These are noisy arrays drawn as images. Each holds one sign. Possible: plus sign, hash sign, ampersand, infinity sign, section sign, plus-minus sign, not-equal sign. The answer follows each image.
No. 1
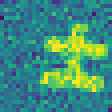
plus-minus sign
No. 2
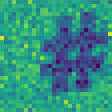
hash sign
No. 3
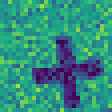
plus sign
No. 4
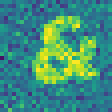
ampersand
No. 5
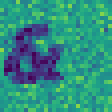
ampersand
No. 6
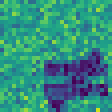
not-equal sign
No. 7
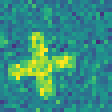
plus sign
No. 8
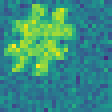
hash sign
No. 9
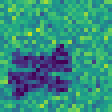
not-equal sign
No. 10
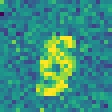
section sign
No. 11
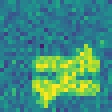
not-equal sign
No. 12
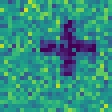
plus sign
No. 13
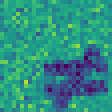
not-equal sign
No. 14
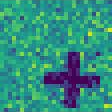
plus sign
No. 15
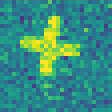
plus sign
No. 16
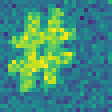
hash sign
